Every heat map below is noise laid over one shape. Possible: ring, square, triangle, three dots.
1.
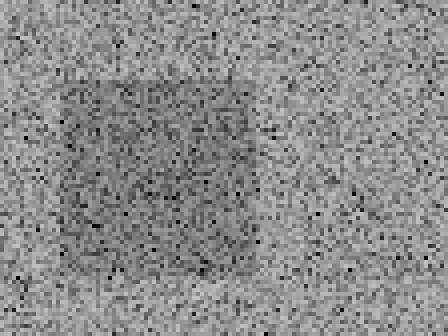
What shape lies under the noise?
square
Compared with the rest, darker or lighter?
darker
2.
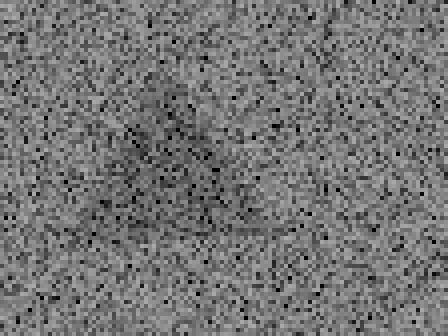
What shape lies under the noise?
triangle
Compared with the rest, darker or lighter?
darker
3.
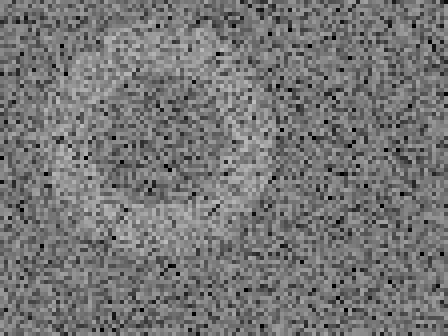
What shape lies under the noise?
ring
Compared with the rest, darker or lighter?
lighter
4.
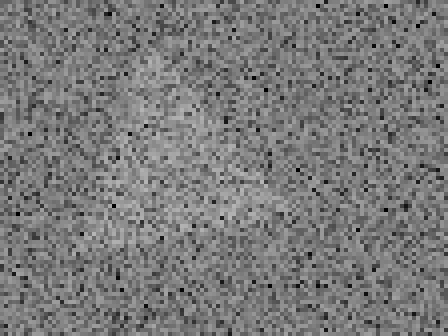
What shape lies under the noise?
triangle
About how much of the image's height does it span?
two thirds
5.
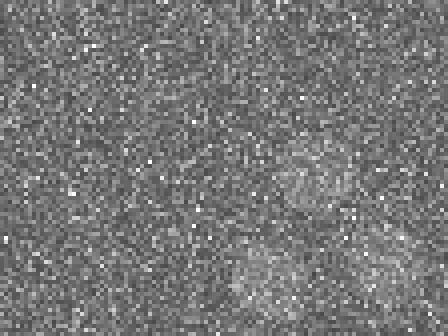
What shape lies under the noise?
three dots
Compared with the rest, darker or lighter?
lighter
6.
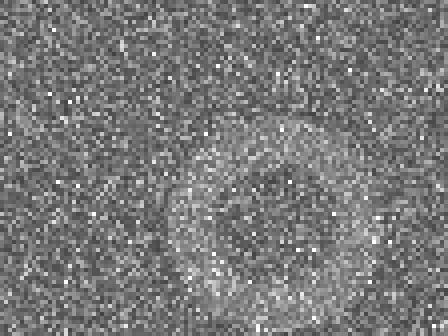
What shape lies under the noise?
ring
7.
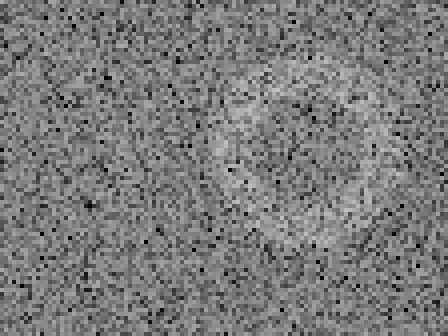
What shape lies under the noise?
ring
